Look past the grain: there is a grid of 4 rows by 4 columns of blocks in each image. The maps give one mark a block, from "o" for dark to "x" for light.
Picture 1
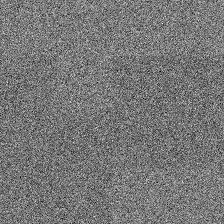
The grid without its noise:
x x x x
o x o o
o o o o
o o x x
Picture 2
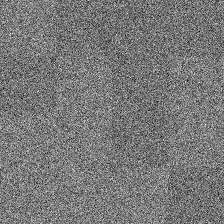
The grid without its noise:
x o o o
o x o x
x x o x
x x x o
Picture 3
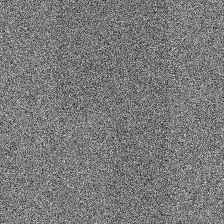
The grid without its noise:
x o o x
x o o x
x x o x
x x o x
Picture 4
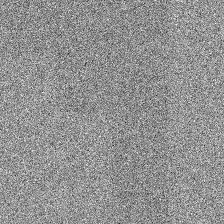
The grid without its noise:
o o o x
x o o x
x x o x
x x o x
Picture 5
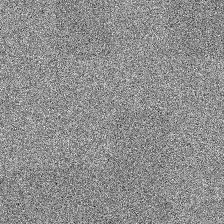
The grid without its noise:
x o x o
x x x x
x x o x
o o o x
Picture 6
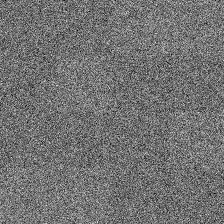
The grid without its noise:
o o x x
o x o o
o o o x
x x o o
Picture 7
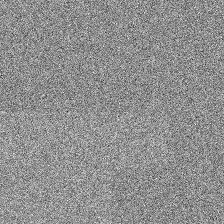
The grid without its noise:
o o o o
o o o o
x x x o
x x o o
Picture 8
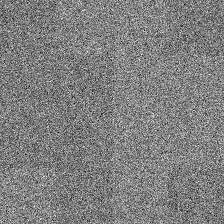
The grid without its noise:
o x x o
o o x x
o o x x
x o x o
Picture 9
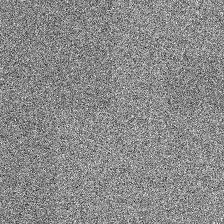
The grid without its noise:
o o x x
o o x o
o x x x
o x x x
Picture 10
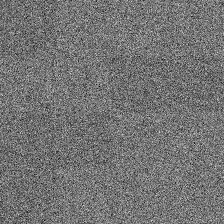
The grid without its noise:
o x x x
x x o o
o o x x
o x x x
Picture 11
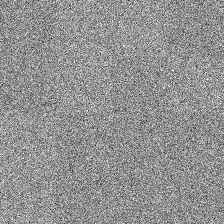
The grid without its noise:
o x x o
o x o x
x o o o
x o o o
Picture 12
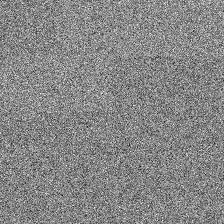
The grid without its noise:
o x x x
x x o o
o o o o
o o o o
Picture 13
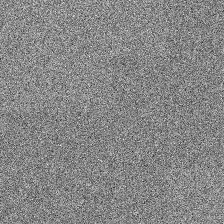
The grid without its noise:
x x x o
x x o o
o o o o
o o o x
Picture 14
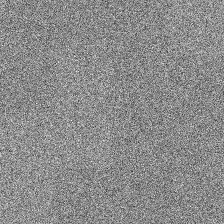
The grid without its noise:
o o o x
o x o o
x x o o
x o o o
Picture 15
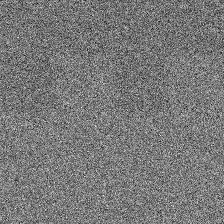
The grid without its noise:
o o o o
o x o x
x x x x
x x x x
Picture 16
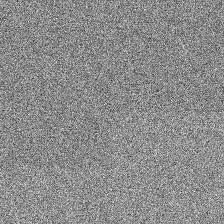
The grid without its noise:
o o o o
o o o o
o o x x
x x x x
